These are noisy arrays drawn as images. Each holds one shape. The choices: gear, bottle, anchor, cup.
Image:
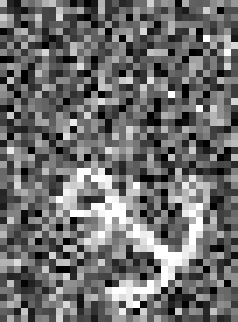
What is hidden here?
light anchor
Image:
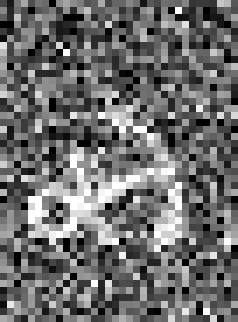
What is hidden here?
light anchor
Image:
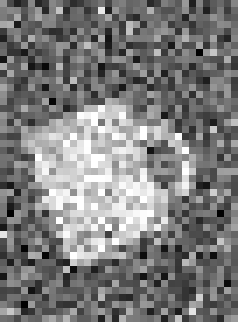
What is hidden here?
light cup
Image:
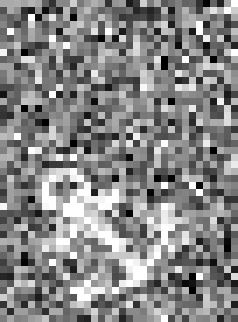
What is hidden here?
light anchor
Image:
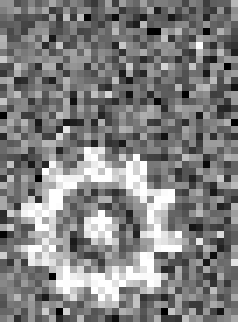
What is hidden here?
light gear
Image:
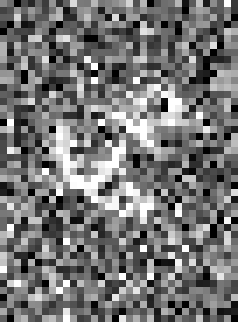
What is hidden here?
light anchor
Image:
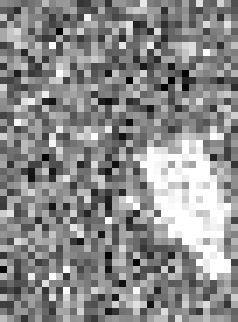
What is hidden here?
light bottle
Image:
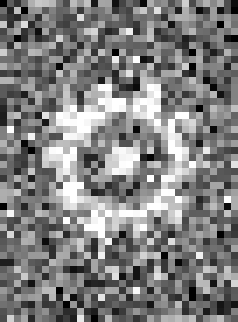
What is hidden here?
light gear
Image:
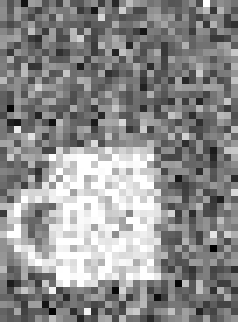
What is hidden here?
light cup
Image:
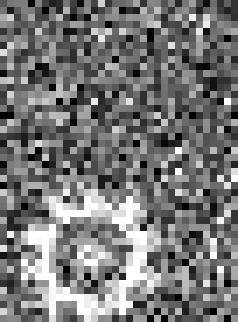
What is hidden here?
light gear
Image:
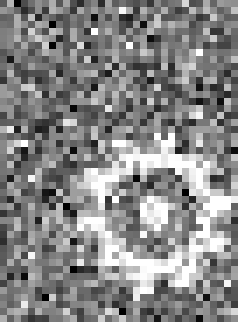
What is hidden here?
light gear
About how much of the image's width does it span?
two thirds
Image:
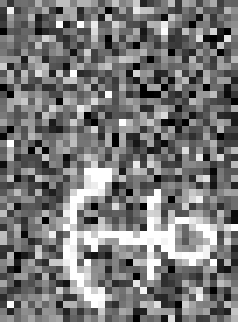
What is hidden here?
light anchor
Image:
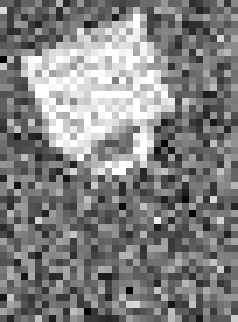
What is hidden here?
light cup
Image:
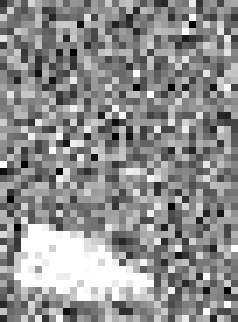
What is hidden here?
light bottle
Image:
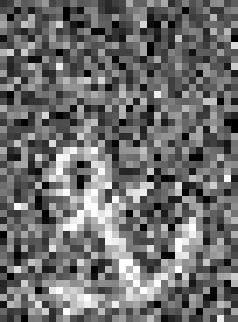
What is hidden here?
light anchor
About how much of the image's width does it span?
two thirds
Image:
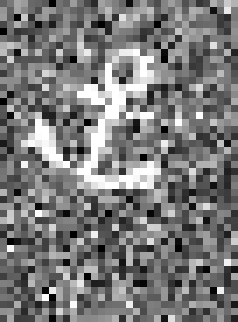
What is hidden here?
light anchor
